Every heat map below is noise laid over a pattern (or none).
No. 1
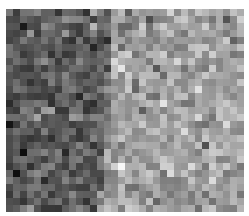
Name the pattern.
a sharp edge
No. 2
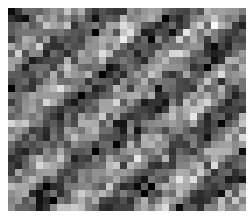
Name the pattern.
diagonal stripes
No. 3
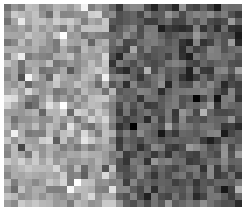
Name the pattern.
a sharp edge
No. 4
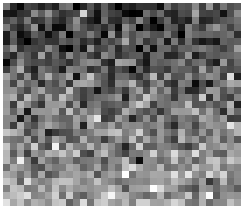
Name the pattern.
a smooth slope
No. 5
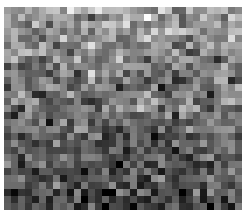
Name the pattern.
a smooth slope
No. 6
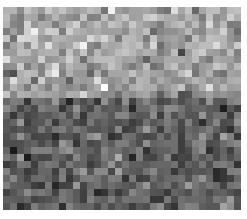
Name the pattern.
a sharp edge
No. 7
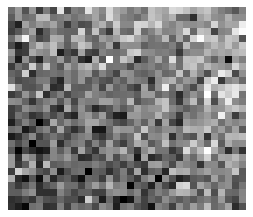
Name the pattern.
a smooth slope
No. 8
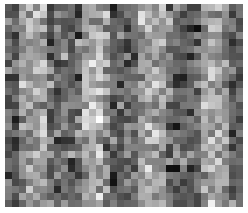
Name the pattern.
vertical stripes
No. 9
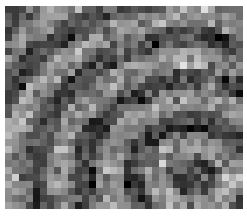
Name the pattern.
rings round one point
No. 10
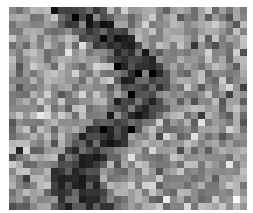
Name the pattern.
a wavy band
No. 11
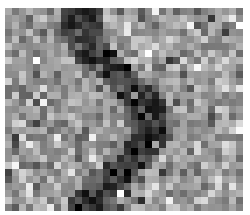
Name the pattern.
a wavy band
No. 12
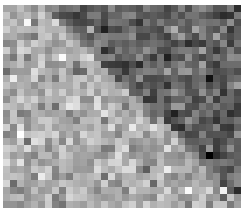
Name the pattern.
a sharp edge
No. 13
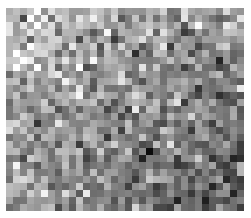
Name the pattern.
a smooth slope
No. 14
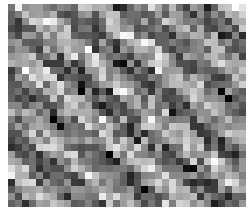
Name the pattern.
diagonal stripes
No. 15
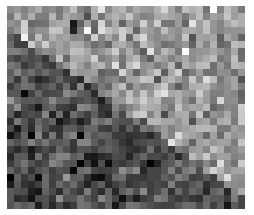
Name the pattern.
a sharp edge
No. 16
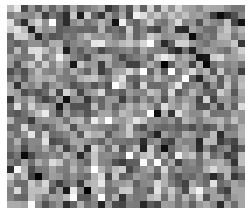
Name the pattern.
only noise
